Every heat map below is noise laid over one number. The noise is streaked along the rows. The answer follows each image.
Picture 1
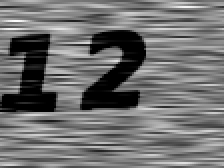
12
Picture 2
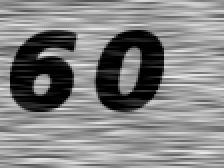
60
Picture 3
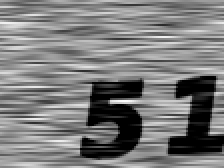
51
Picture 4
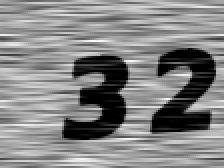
32
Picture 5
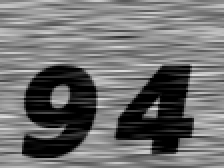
94
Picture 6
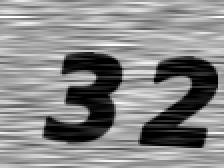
32
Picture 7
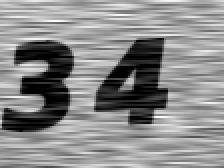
34
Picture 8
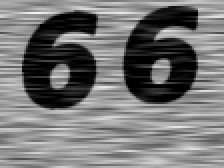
66
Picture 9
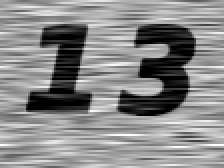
13
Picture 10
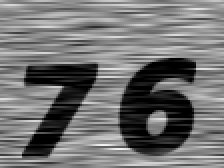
76
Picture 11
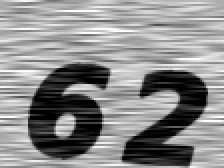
62
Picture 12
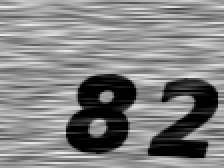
82
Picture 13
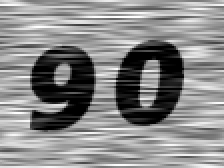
90
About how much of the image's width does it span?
two thirds
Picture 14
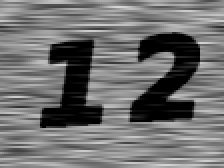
12
